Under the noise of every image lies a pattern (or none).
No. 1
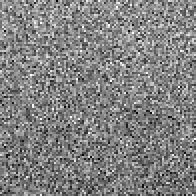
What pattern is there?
a smooth slope
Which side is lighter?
top
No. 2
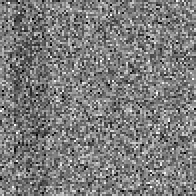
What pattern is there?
one vertical stripe
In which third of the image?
left
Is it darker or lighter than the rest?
darker
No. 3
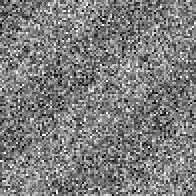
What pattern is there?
diagonal stripes
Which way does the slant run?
bottom left to top right
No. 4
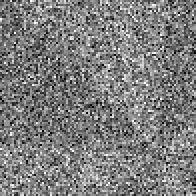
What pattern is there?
spokes from one point
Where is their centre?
bottom right
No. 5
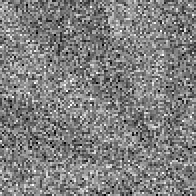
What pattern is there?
spokes from one point
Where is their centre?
bottom right
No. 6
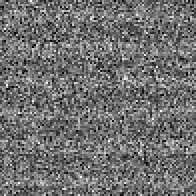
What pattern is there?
horizontal stripes
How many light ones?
6
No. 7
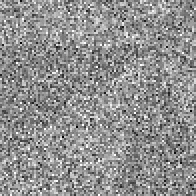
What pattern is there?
spokes from one point
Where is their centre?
top right
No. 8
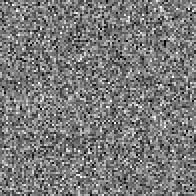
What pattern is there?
only noise
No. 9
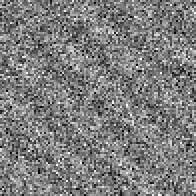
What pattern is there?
diagonal stripes
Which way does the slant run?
top left to bottom right
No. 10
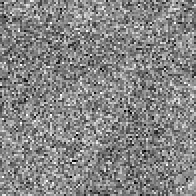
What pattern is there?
spokes from one point
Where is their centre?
top right
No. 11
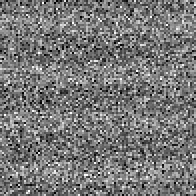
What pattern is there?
horizontal stripes
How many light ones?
4
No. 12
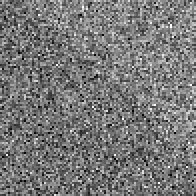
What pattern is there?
a sharp edge
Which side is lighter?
top right
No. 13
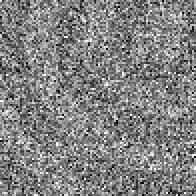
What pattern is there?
rings round one point
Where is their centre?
top right
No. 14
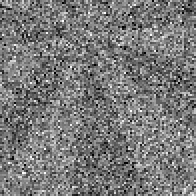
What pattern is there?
spokes from one point
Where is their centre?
top middle
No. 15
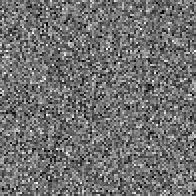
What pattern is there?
only noise
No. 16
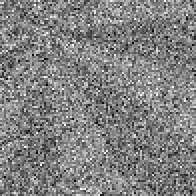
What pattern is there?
spokes from one point
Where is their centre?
top left
